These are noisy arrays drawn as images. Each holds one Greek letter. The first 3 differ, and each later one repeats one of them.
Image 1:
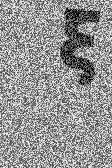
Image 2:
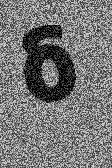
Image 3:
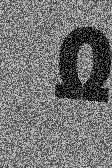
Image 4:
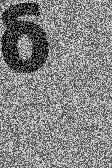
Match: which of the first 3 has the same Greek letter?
2
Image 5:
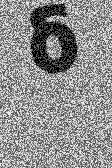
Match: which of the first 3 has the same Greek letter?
2
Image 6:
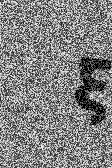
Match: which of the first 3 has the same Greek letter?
1
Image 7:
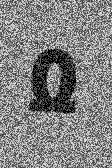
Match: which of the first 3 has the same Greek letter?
3
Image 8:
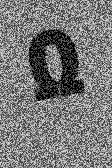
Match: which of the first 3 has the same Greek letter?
3
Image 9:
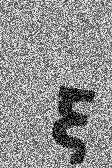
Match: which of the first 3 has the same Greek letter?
1
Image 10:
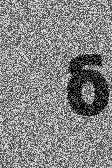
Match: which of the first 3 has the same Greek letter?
2
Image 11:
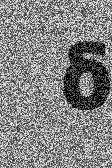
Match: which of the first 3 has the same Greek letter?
2
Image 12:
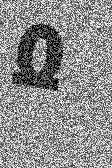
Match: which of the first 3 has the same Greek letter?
3
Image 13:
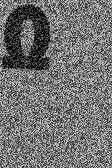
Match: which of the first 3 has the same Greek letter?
3
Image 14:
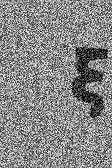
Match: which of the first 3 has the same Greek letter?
1
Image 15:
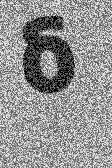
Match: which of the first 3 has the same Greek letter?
2
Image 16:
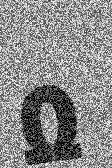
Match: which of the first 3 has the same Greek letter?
3
